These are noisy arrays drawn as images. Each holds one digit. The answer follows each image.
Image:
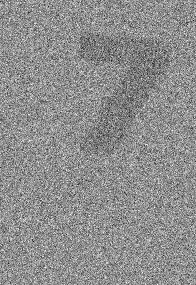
7
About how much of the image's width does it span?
half
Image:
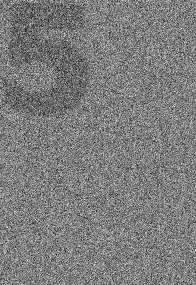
5
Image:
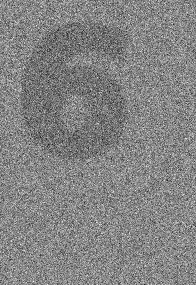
6
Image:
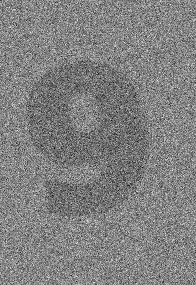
9
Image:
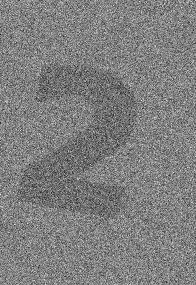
2
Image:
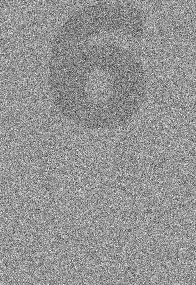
6
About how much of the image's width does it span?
half
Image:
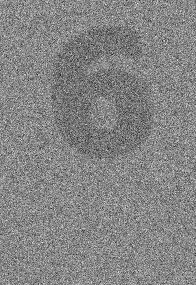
6
